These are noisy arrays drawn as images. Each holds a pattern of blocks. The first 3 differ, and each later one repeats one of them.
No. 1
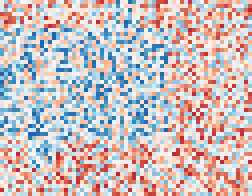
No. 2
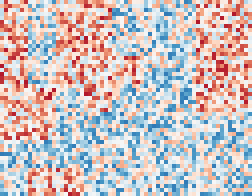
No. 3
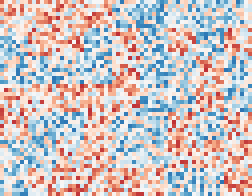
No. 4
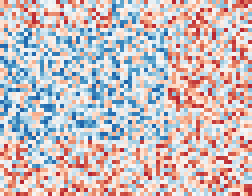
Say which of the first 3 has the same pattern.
1
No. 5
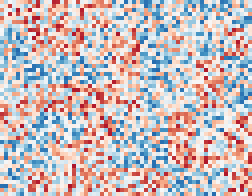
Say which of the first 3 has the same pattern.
3
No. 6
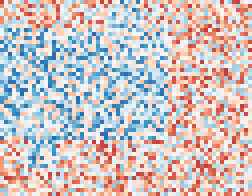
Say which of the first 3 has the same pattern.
1
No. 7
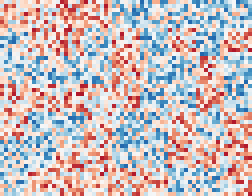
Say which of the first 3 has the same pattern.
3
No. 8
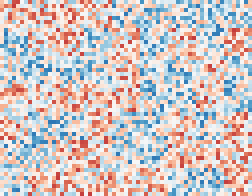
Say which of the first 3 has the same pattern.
3
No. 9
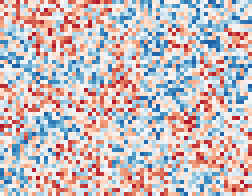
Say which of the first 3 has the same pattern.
3
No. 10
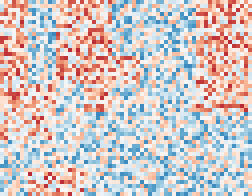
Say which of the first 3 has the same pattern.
2
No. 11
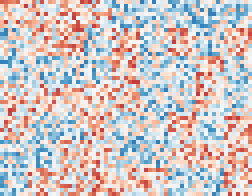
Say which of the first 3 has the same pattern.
3
